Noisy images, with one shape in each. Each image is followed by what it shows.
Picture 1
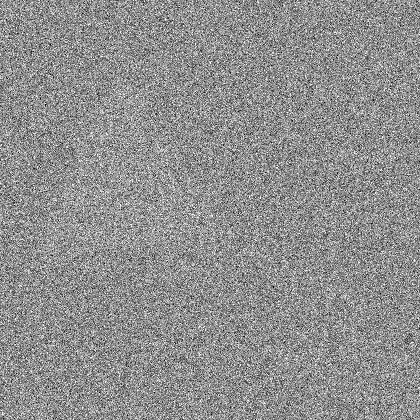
triangle
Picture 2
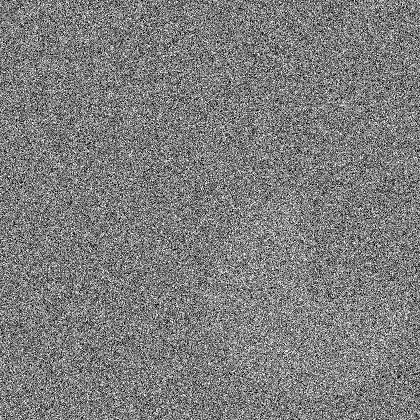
disc with a wedge cut out
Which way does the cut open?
up and right
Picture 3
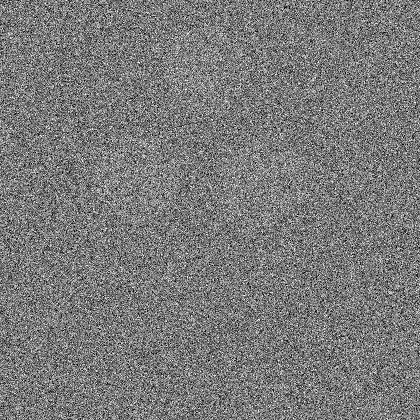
three dots
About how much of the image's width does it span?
half
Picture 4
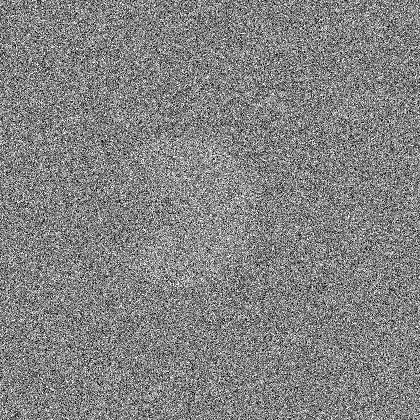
disc with a wedge cut out
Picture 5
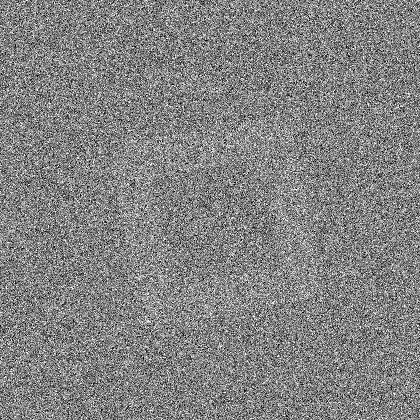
square frame
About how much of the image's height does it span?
half
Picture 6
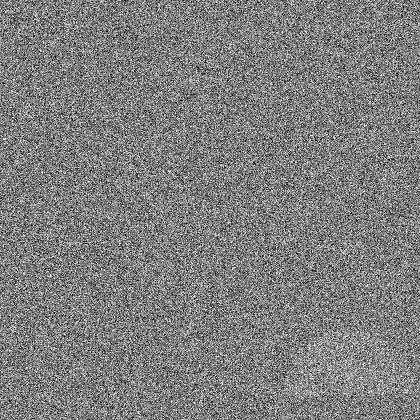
half disc
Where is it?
bottom right
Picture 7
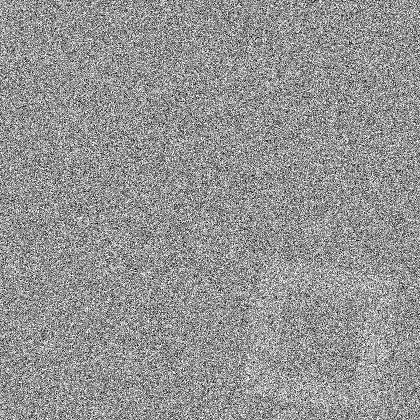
square frame
